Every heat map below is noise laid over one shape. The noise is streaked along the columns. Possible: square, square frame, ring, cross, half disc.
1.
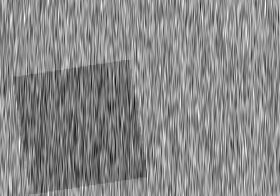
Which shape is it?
square
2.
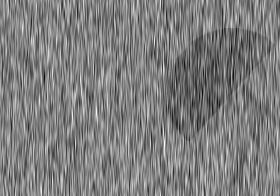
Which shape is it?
half disc
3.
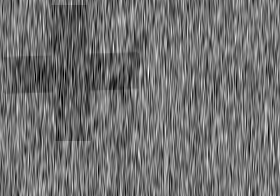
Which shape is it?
cross
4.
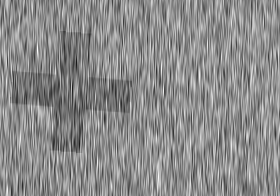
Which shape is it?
cross
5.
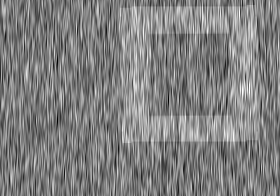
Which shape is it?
square frame
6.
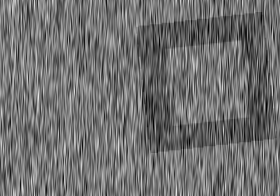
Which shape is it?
square frame
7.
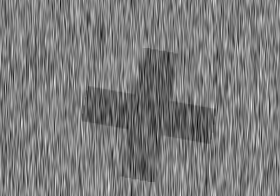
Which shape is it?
cross
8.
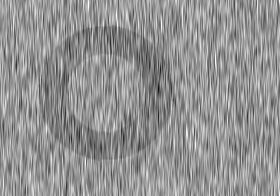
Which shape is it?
ring
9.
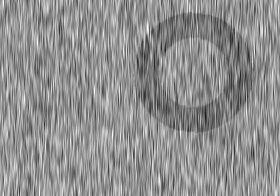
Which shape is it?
ring
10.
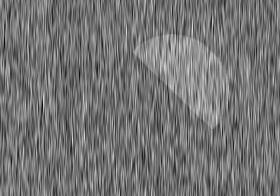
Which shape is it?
half disc
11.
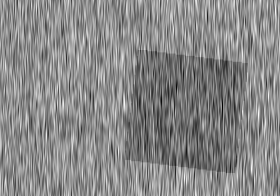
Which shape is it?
square
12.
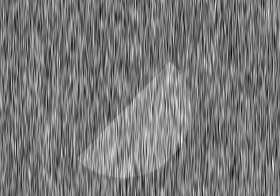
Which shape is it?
half disc
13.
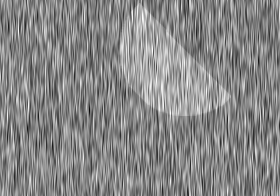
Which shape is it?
half disc
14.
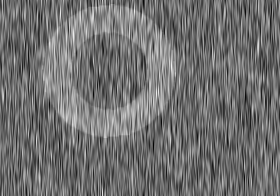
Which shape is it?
ring
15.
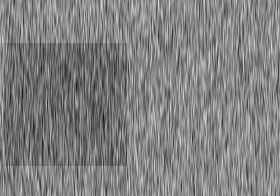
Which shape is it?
square
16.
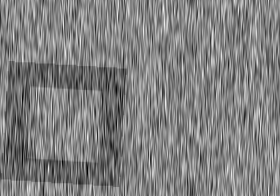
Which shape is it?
square frame
